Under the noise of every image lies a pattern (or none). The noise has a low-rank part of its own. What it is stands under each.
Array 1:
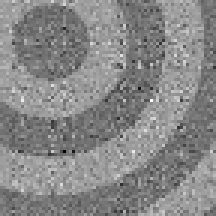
rings round one point
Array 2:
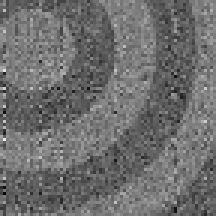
rings round one point
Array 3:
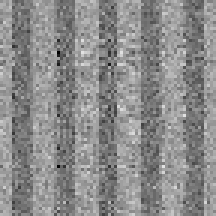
vertical stripes
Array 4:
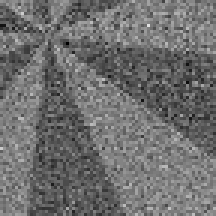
spokes from one point
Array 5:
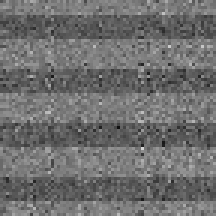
horizontal stripes
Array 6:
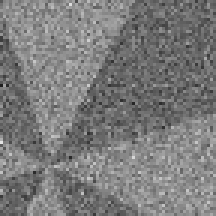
spokes from one point
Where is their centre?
bottom left
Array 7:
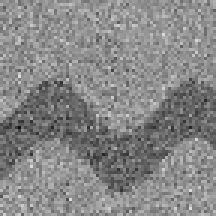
a wavy band
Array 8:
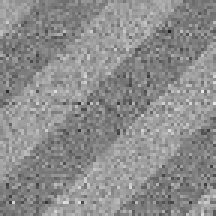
diagonal stripes
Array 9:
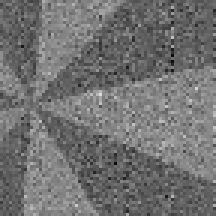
spokes from one point
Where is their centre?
middle left
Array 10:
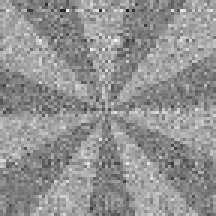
spokes from one point
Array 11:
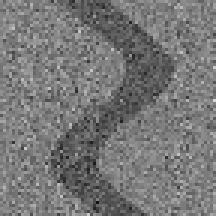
a wavy band
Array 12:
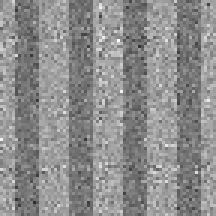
vertical stripes
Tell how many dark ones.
4
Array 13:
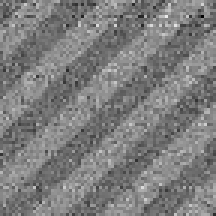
diagonal stripes
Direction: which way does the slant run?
bottom left to top right
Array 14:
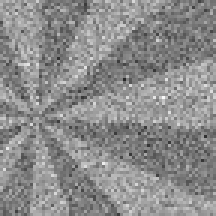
spokes from one point
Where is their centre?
middle left
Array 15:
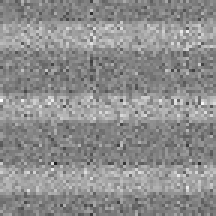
horizontal stripes
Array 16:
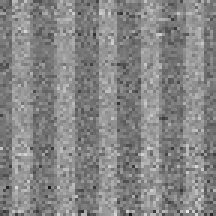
vertical stripes
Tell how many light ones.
5
